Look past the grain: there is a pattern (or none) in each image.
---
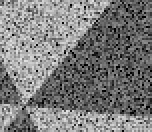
spokes from one point
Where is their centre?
bottom left
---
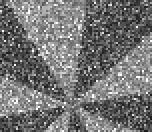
spokes from one point
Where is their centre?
bottom middle
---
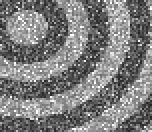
rings round one point
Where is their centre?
top left
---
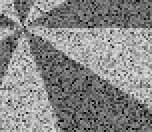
spokes from one point
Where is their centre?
top left
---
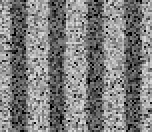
vertical stripes
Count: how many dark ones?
4
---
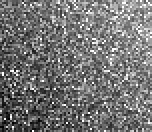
a smooth slope
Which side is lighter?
top right
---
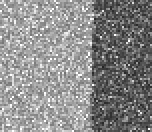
a sharp edge
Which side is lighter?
left
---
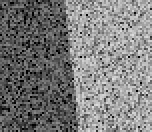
a sharp edge
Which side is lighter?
right
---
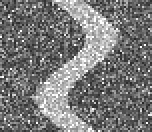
a wavy band
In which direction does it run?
top to bottom
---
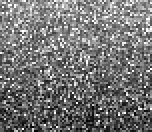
a smooth slope
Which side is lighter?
top
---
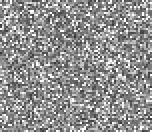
only noise
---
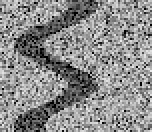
a wavy band
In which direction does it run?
top to bottom
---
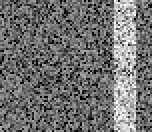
one vertical stripe
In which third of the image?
right
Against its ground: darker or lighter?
lighter
